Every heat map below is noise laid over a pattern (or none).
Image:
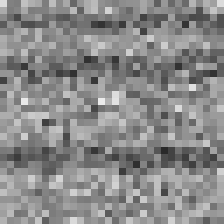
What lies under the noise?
bands of rows
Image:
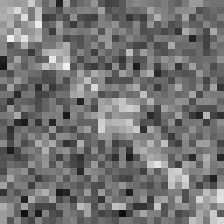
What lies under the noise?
blocks along the diagonal
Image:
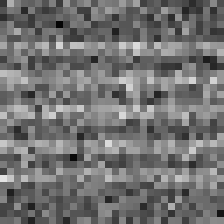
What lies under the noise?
bands of rows
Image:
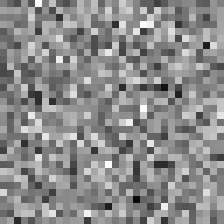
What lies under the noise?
only noise
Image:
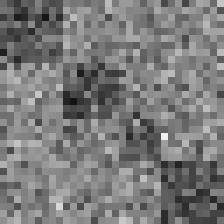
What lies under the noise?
blocks along the diagonal
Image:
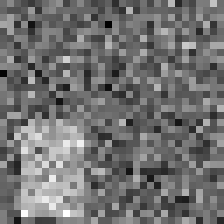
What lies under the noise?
one block
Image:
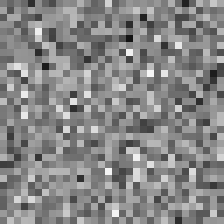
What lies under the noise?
only noise
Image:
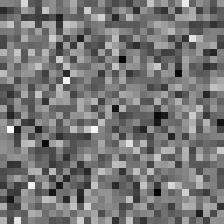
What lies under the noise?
only noise
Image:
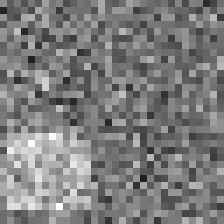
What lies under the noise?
one block
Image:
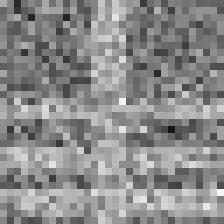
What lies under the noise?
bands of rows crossing bands of columns
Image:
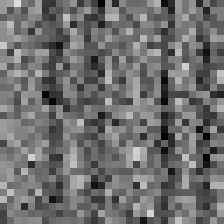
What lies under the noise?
bands of columns
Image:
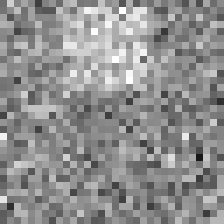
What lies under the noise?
one block
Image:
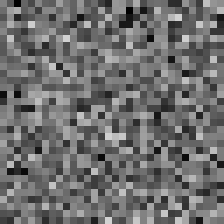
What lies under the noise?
only noise
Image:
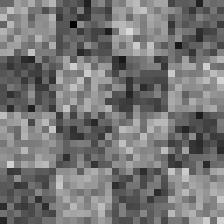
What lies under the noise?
a checkerboard
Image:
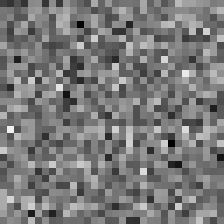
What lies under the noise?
only noise
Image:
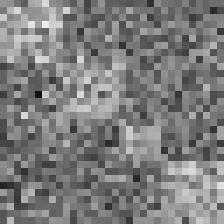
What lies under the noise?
blocks along the diagonal
